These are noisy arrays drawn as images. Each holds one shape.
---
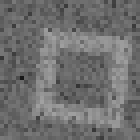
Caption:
light square frame
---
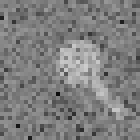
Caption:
light lollipop
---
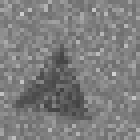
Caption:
dark triangle
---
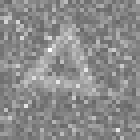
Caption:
light triangle frame
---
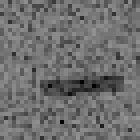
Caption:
dark bar
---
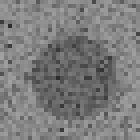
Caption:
dark disc
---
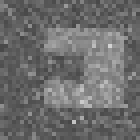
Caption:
light square with a notch
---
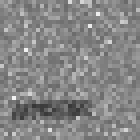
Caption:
dark bar
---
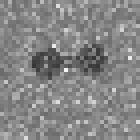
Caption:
dark dumbbell
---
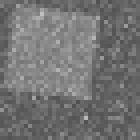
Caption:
light square
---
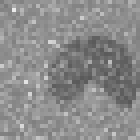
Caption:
dark disc with a wedge cut out
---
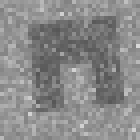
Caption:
dark square with a notch
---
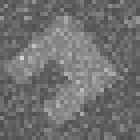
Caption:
light square with a notch
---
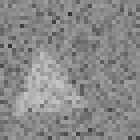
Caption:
light triangle
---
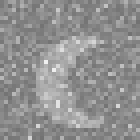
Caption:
light crescent
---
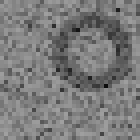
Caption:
dark ring
